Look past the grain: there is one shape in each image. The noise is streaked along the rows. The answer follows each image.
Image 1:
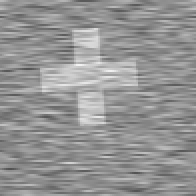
cross
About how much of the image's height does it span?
half
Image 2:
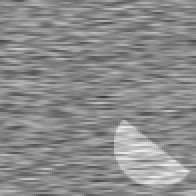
half disc
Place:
bottom right
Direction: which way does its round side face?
down and left
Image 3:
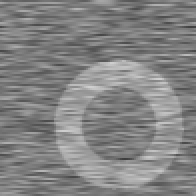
ring
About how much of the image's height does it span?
two thirds
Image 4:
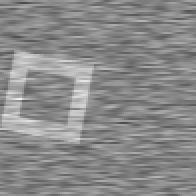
square frame
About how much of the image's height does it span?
half
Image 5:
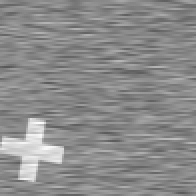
cross
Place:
bottom left
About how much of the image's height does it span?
a third
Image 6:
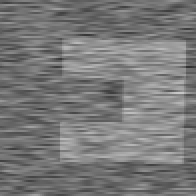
square with a notch
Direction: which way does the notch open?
left
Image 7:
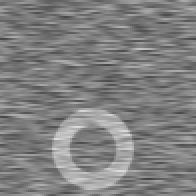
ring
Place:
bottom middle
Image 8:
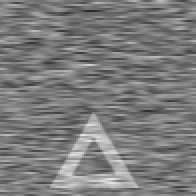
triangle frame
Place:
bottom middle
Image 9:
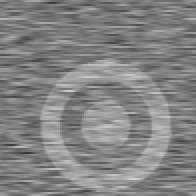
bullseye
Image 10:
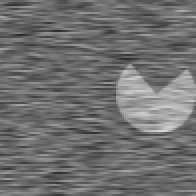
disc with a wedge cut out
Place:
middle right
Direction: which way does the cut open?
up
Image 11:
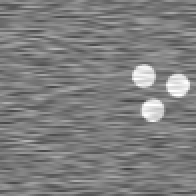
three dots
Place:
middle right
